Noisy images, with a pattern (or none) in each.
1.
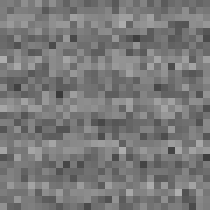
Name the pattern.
horizontal stripes
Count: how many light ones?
5
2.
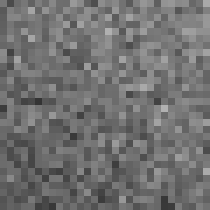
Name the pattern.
a smooth slope
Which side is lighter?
top right
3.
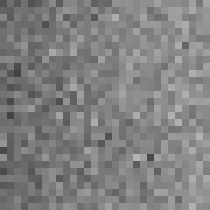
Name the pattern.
a smooth slope
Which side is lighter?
right
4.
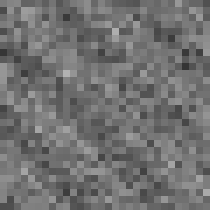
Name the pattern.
diagonal stripes
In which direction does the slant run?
top left to bottom right
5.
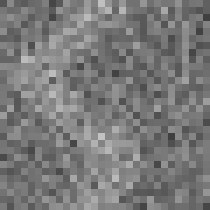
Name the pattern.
a wavy band
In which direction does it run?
top to bottom
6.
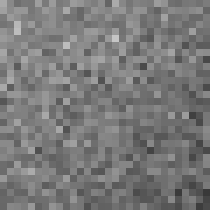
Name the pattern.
a smooth slope
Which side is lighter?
top left
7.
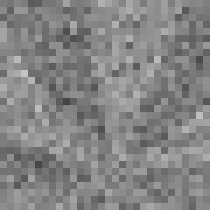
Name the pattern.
spokes from one point
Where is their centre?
bottom middle
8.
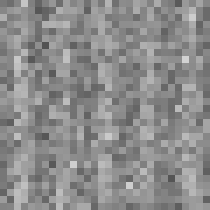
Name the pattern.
vertical stripes
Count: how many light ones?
5
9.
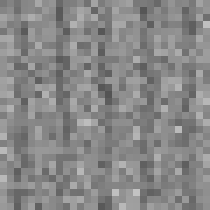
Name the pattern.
vertical stripes
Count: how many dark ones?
5
